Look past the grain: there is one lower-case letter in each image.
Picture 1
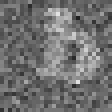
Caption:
light b
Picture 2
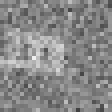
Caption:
light m
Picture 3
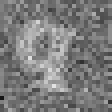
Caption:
light q
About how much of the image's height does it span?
two thirds
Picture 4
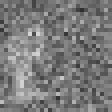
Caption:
light f
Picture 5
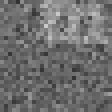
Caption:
light m
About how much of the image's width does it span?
two thirds
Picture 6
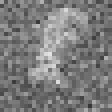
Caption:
light f
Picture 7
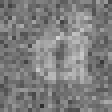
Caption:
light d
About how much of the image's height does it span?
two thirds
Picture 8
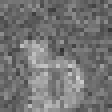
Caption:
light b
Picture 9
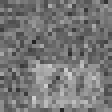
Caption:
light m
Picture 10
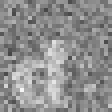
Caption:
light d
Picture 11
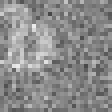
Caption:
light b
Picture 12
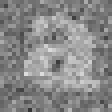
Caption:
light a
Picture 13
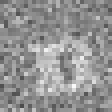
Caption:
light n
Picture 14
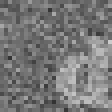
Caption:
light d
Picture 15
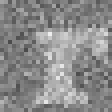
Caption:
light r
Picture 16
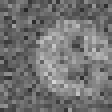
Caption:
light e
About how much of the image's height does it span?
two thirds
